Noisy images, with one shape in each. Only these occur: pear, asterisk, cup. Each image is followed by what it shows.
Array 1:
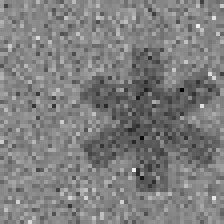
asterisk
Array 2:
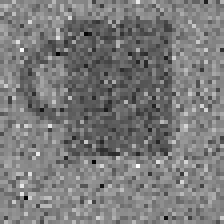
cup
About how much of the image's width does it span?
two thirds
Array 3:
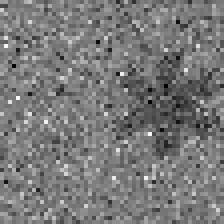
asterisk
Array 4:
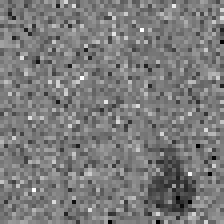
pear
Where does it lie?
bottom right
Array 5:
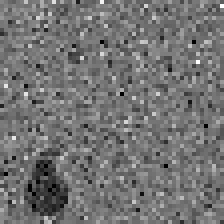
pear
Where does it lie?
bottom left
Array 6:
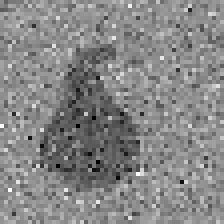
pear
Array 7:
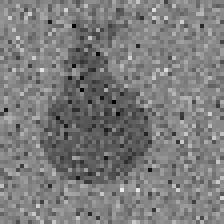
pear
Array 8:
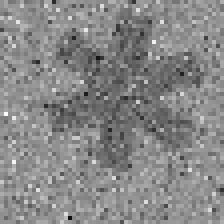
asterisk
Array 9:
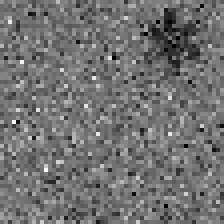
asterisk
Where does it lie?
top right
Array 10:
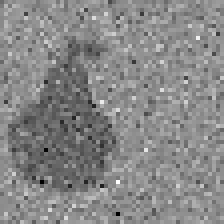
pear
